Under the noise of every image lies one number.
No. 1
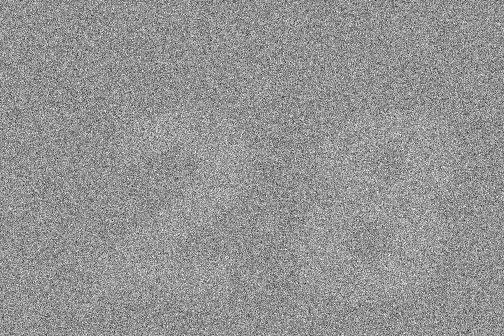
28
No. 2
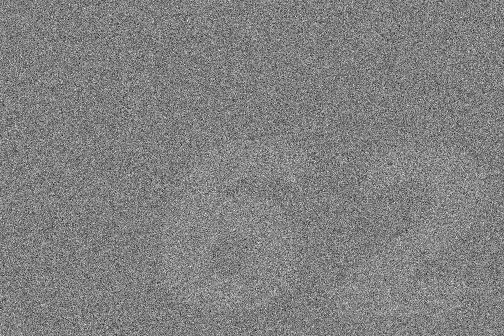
62
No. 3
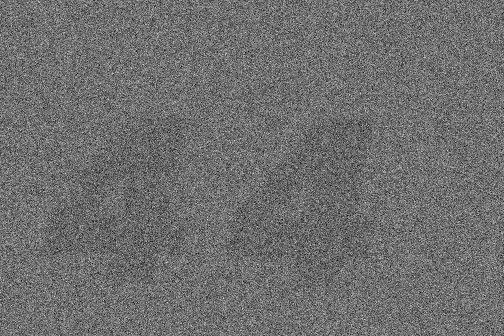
44
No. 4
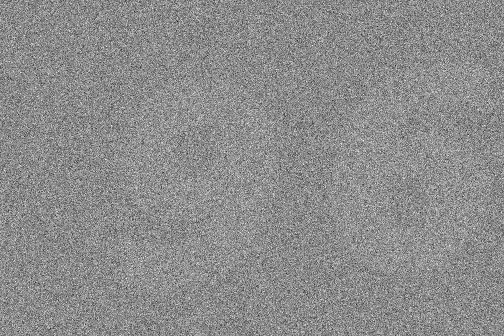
96
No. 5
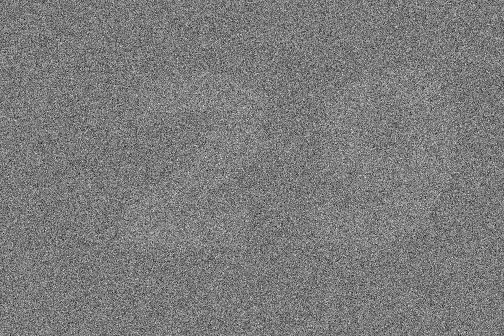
29
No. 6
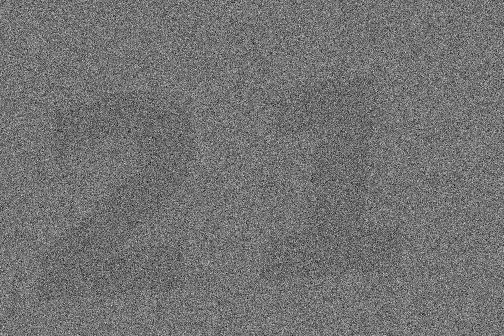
21
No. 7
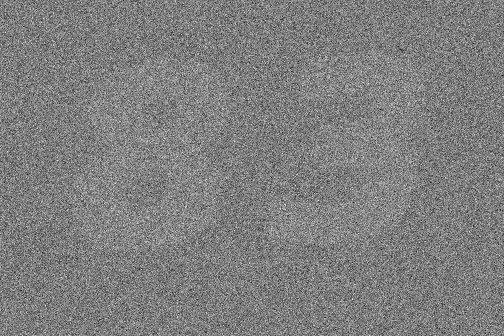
83
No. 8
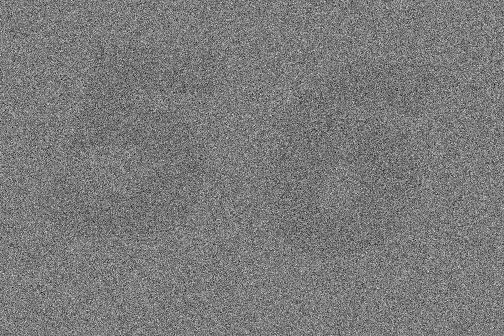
56
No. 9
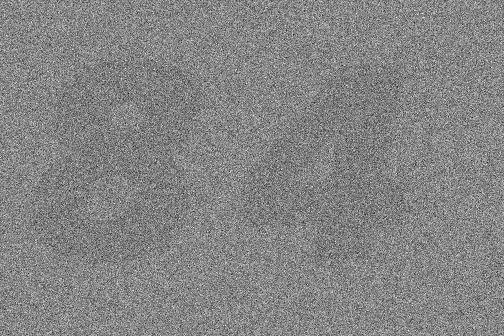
84
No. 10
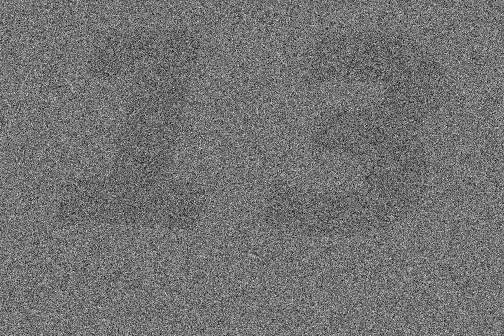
13
